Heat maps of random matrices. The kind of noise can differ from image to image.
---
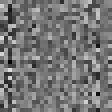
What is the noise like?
columns of uneven size
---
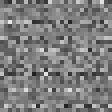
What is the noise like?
rows of uneven size
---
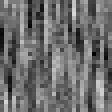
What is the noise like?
streaked along the columns
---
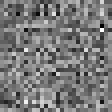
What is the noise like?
low rank plus noise
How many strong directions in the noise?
two
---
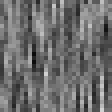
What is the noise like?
streaked along the columns
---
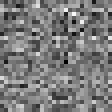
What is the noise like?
low rank plus noise
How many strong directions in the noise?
two
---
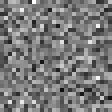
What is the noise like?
low rank plus noise
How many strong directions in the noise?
five to eight
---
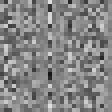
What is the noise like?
columns of uneven size
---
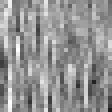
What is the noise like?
streaked along the columns
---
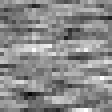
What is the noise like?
streaked along the rows
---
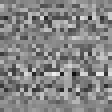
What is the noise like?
rows of uneven size
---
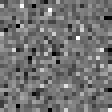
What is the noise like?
heavy tails
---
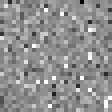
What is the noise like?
heavy tails
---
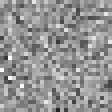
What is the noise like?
independent entries
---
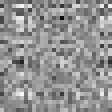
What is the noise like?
low rank plus noise
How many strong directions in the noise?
one
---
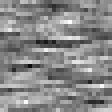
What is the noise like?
streaked along the rows
